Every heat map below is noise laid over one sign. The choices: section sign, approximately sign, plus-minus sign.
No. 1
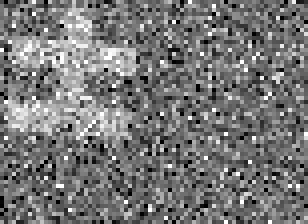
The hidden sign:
plus-minus sign
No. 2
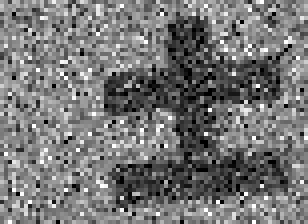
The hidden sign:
plus-minus sign
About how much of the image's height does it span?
nearly all
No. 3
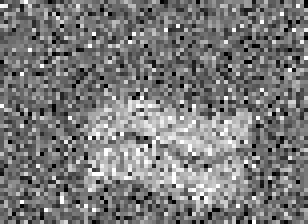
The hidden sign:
approximately sign
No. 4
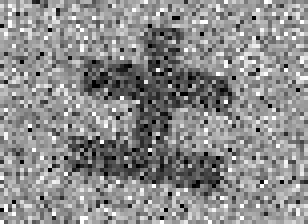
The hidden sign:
plus-minus sign
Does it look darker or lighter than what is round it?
darker
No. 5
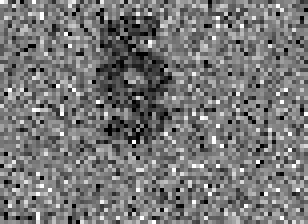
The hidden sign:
section sign
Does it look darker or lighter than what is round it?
darker
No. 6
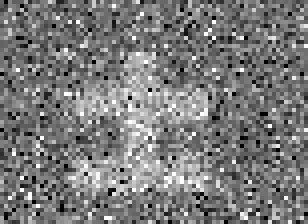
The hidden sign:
plus-minus sign
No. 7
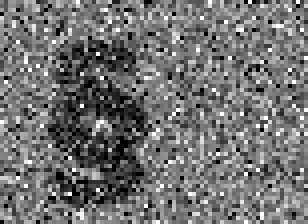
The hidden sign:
section sign
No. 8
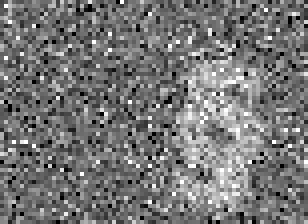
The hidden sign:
section sign
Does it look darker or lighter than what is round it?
lighter
